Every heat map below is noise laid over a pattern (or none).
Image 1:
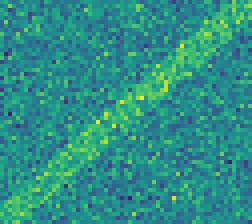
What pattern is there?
a diagonal band
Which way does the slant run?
bottom left to top right
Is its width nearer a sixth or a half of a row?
a sixth
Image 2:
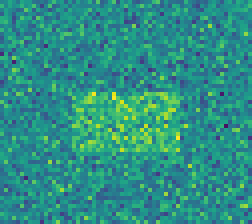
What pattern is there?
one block
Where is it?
centre
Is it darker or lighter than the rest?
lighter
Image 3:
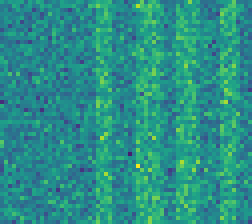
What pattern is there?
bands of columns
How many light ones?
4
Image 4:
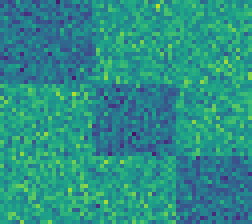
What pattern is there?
blocks along the diagonal
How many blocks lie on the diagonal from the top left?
3
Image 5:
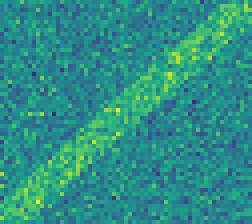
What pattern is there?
a diagonal band
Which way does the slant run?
bottom left to top right
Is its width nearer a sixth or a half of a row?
a sixth
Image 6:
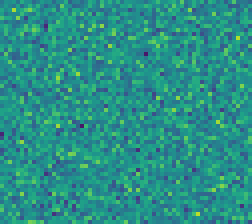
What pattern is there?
only noise
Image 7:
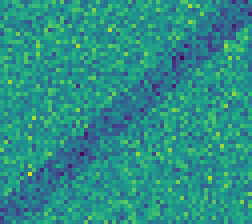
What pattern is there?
a diagonal band
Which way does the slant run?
bottom left to top right
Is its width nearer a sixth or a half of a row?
a sixth
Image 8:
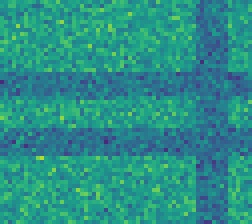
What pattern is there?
bands of rows crossing bands of columns
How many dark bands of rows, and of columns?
2 and 1
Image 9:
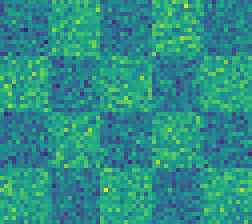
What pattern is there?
a checkerboard
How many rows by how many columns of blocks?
4 by 5
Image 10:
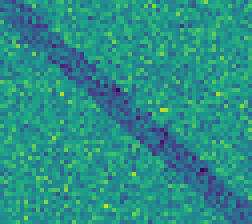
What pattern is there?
a diagonal band
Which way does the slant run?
top left to bottom right
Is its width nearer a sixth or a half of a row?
a sixth
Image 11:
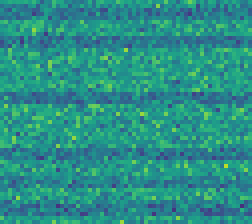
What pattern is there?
bands of rows
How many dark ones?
6
